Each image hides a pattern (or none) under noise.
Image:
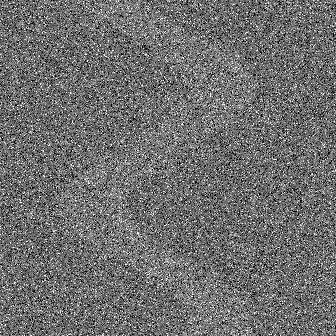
a wavy band
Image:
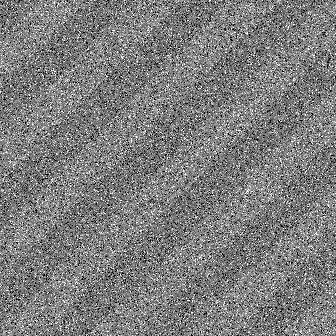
diagonal stripes
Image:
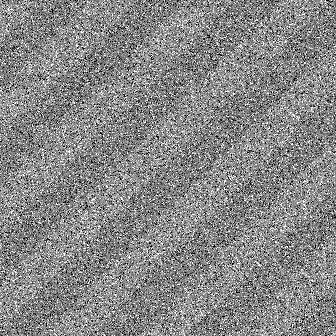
diagonal stripes
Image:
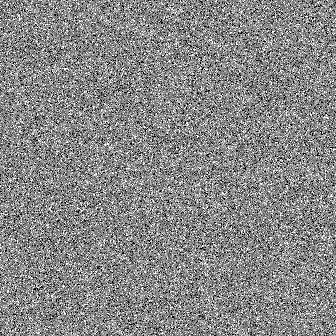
only noise
